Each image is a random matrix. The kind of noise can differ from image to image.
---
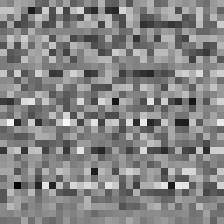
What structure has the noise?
rows of uneven size
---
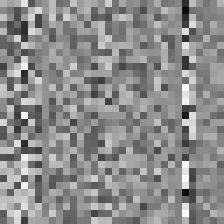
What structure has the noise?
columns of uneven size
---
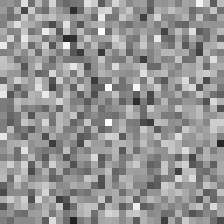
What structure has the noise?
independent entries
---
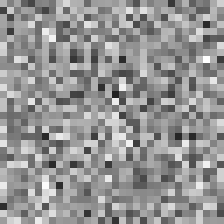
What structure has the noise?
low rank plus noise
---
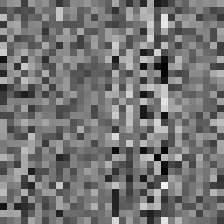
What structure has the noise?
columns of uneven size
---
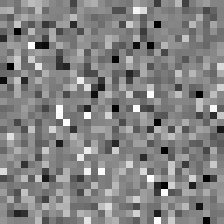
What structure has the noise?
heavy tails
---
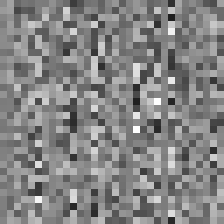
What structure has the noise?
columns of uneven size
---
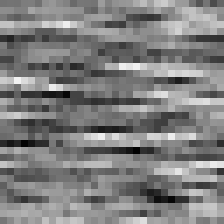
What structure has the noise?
streaked along the rows
